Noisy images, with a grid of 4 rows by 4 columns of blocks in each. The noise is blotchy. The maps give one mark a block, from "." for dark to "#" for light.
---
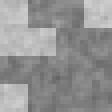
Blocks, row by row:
# . . #
# # . .
. . . .
# . . .
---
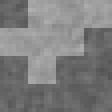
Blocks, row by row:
. # # #
# # # .
. # . .
. . . .
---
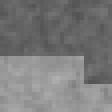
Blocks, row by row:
. . . .
. . . .
# # # .
# # # #
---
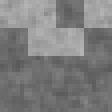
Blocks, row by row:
# # . #
. # # .
. . . .
. . . .
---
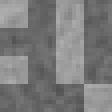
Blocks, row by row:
# . # .
. . # .
# . # .
. . . #
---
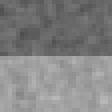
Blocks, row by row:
. . . .
. . . .
# # # #
# # # #
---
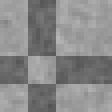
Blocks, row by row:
# . # #
# . # #
. # . .
# . # #
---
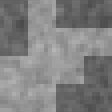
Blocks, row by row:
. # . .
. # # #
# # # .
# # . .
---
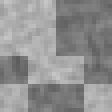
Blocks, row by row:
# # . .
# # . .
. # # .
# . . #
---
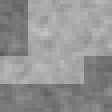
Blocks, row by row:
. # # #
. # # #
# # # .
. . . .
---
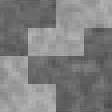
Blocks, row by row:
. . # #
. # # .
# . . .
# # . .
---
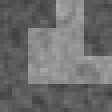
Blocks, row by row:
. . # .
. # # .
. # # #
. . . .
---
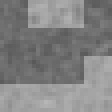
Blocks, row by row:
. # # .
. . . .
. . . #
# # # #
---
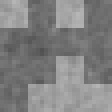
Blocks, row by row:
# . # .
. . . .
. . # .
. # # #
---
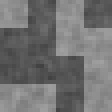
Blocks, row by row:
# . # .
. . # #
. . . #
# # . #
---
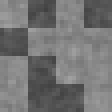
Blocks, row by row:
# . # .
. # # #
# . # #
# . . #
